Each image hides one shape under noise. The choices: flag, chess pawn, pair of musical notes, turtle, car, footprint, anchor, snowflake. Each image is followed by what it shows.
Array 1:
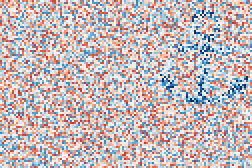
anchor
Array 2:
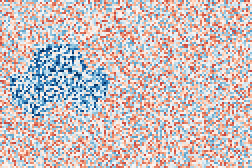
car
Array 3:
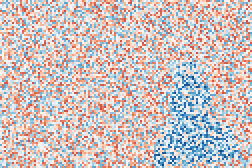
chess pawn
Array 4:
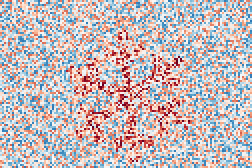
snowflake
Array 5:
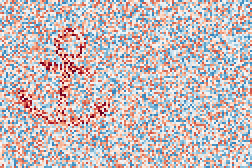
anchor
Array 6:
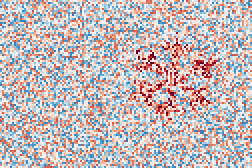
snowflake
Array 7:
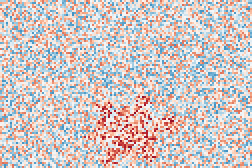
turtle
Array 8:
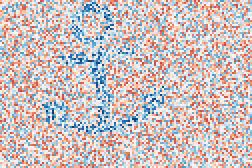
anchor
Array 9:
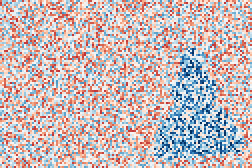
chess pawn
